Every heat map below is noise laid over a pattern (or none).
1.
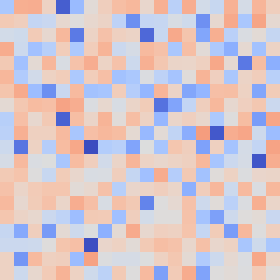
only noise
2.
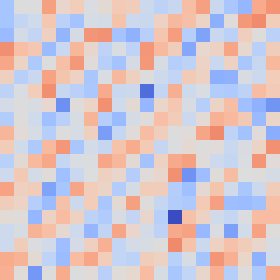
diagonal stripes
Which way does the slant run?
bottom left to top right
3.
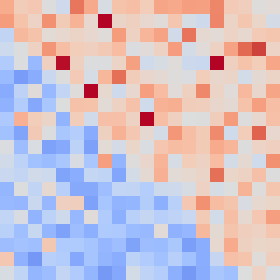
a sharp edge
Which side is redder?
top right
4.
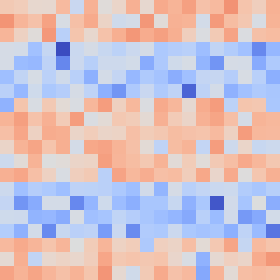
horizontal stripes
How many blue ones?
2
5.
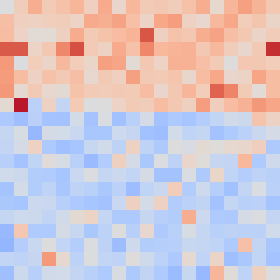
a sharp edge
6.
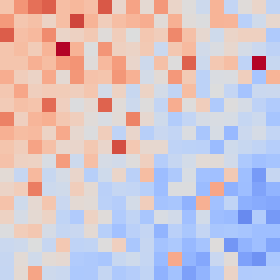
a smooth slope
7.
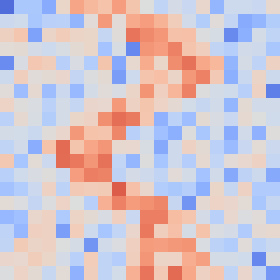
a wavy band
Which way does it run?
top to bottom
